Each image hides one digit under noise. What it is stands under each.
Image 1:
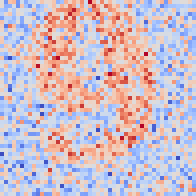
red 9
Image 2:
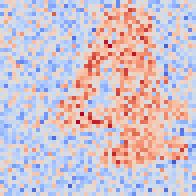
red 4
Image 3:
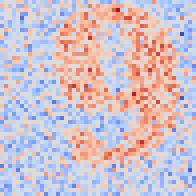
red 9
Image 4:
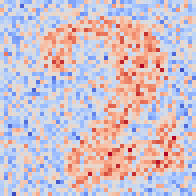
red 2
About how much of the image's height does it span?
nearly all
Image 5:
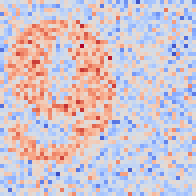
red 9
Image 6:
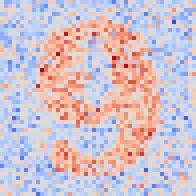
red 9
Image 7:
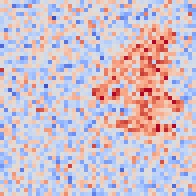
red 4
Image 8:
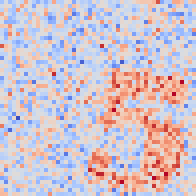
red 5
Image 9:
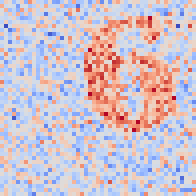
red 6
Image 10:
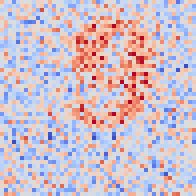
red 9
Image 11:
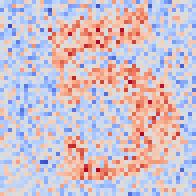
red 5
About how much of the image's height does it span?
nearly all
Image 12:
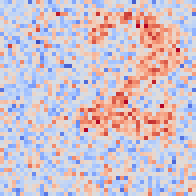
red 2
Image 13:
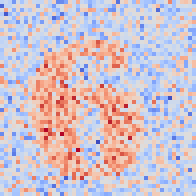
red 6
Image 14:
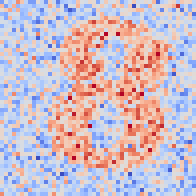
red 8
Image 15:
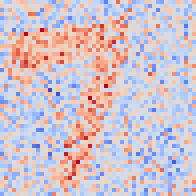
red 7
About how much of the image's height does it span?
nearly all
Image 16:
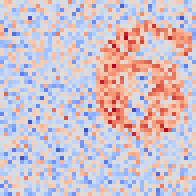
red 6
